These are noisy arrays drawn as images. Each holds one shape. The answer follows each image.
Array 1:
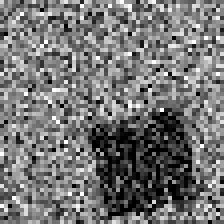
dark square
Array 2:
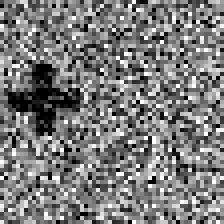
dark cross, middle left
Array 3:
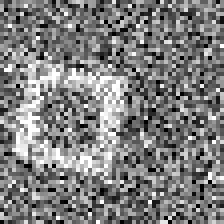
light square frame
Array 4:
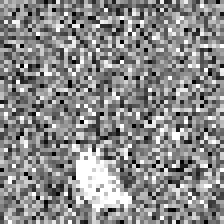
light half disc, bottom middle
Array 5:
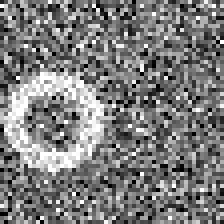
light ring, middle left
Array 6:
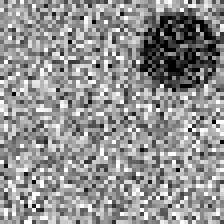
dark disc, top right
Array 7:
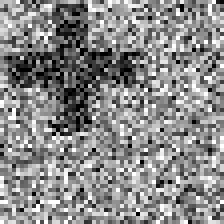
dark cross
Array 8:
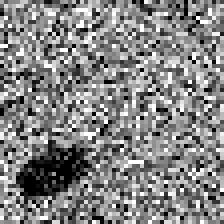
dark ellipse, bottom left
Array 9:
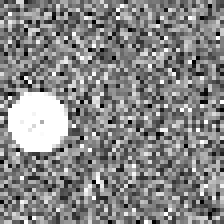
light disc, middle left
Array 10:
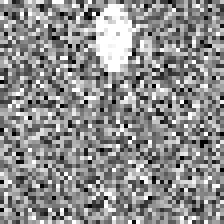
light ellipse, top middle
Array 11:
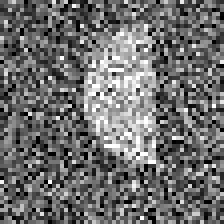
light half disc
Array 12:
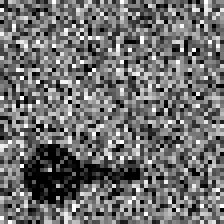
dark lollipop
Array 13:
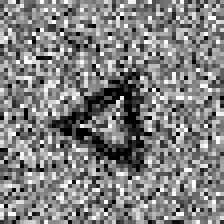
dark triangle frame
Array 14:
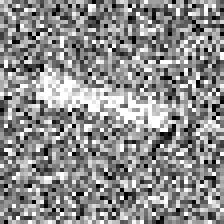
light bar
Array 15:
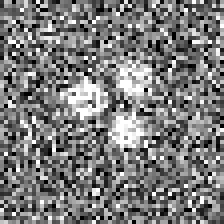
light three dots, centre
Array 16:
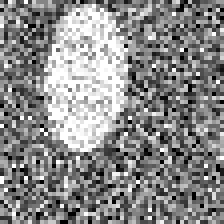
light ellipse
